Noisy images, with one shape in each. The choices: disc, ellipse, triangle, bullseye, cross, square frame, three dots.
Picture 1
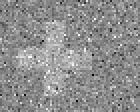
light cross
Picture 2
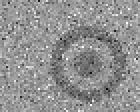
dark bullseye
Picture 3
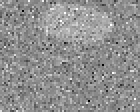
light ellipse
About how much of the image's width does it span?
half
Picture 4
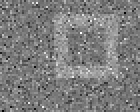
light square frame
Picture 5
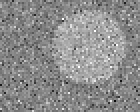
light disc
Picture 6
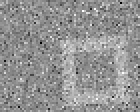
light square frame
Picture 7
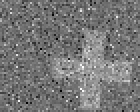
light cross
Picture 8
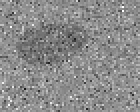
dark ellipse
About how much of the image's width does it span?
half
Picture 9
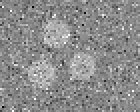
light three dots
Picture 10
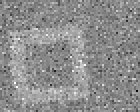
light square frame
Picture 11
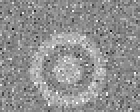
light bullseye
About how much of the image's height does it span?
two thirds
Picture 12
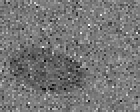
dark ellipse
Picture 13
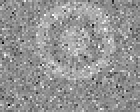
light bullseye
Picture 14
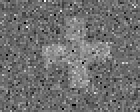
light cross
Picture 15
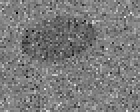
dark ellipse
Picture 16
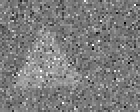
light triangle
